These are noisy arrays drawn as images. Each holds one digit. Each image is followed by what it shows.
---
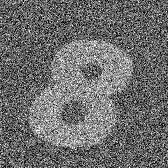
8
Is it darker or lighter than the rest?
lighter
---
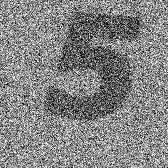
5
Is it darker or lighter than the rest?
darker
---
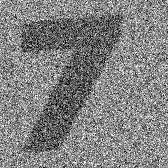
7
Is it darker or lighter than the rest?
darker
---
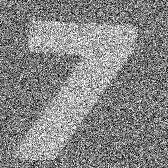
7
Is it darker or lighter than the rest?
lighter
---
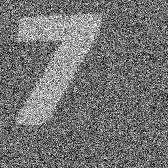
7
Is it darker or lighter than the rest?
lighter
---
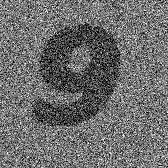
9
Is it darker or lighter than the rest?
darker
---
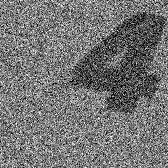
4
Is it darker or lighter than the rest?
darker
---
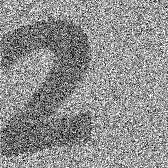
2
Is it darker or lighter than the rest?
darker
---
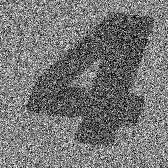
4
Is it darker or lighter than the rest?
darker
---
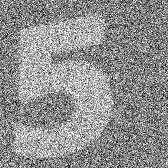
5
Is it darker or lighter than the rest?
lighter
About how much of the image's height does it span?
nearly all
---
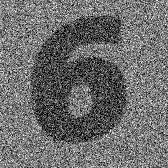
6
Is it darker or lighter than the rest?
darker
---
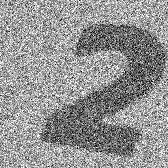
2
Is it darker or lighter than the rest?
darker
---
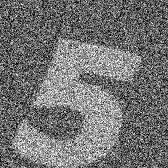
5
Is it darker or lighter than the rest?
lighter
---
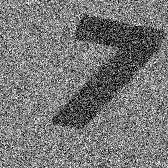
7
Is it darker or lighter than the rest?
darker
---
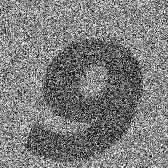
9
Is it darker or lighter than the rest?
darker
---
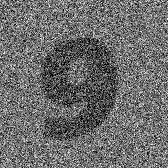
9
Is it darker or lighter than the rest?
darker
